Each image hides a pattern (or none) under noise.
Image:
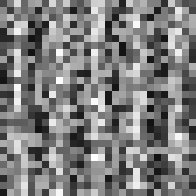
vertical stripes
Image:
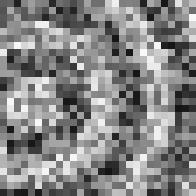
rings round one point
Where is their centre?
middle left
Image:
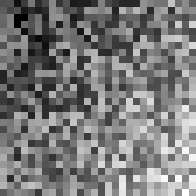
a smooth slope
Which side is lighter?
bottom right
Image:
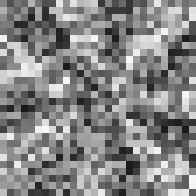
spokes from one point
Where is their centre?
centre
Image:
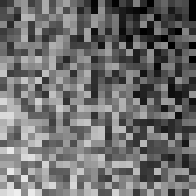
a smooth slope
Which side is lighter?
bottom left
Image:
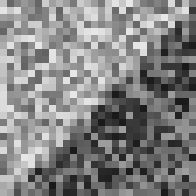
a sharp edge
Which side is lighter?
top left
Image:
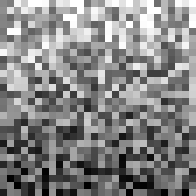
a smooth slope
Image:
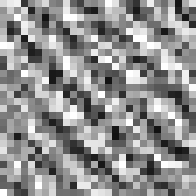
diagonal stripes
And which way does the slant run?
top left to bottom right
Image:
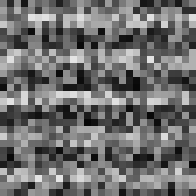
horizontal stripes
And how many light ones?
5
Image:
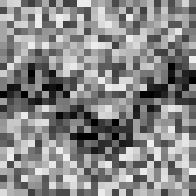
a wavy band
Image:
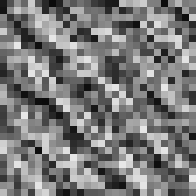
diagonal stripes
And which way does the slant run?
top left to bottom right
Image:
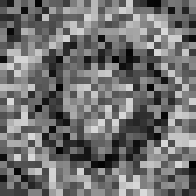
rings round one point
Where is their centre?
centre
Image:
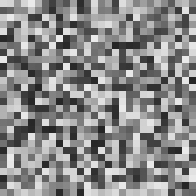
only noise
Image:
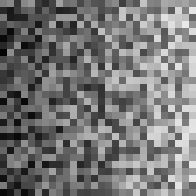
a smooth slope
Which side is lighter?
right
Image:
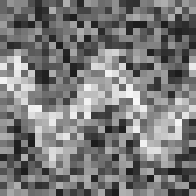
a wavy band
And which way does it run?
left to right
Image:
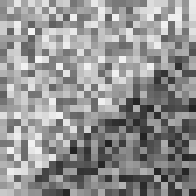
a sharp edge
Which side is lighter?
top left
